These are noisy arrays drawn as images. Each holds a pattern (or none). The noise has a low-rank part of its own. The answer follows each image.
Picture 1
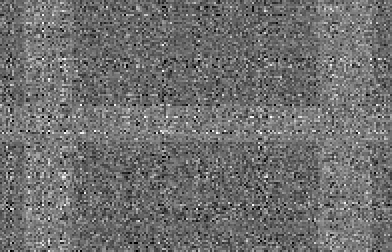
bands of rows crossing bands of columns
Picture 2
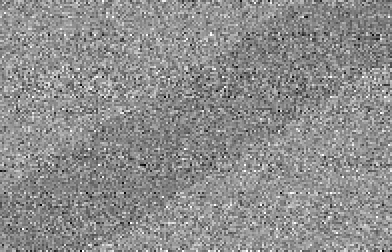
a diagonal band
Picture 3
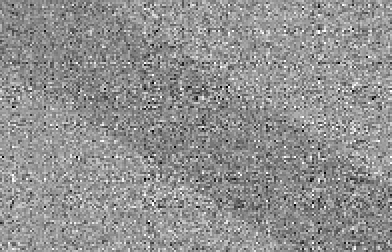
a diagonal band
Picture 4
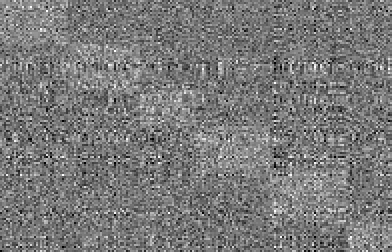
blocks along the diagonal
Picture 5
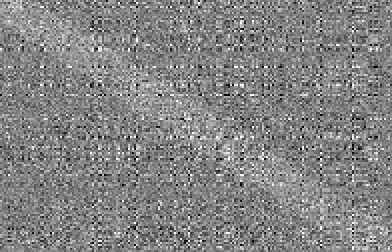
a diagonal band
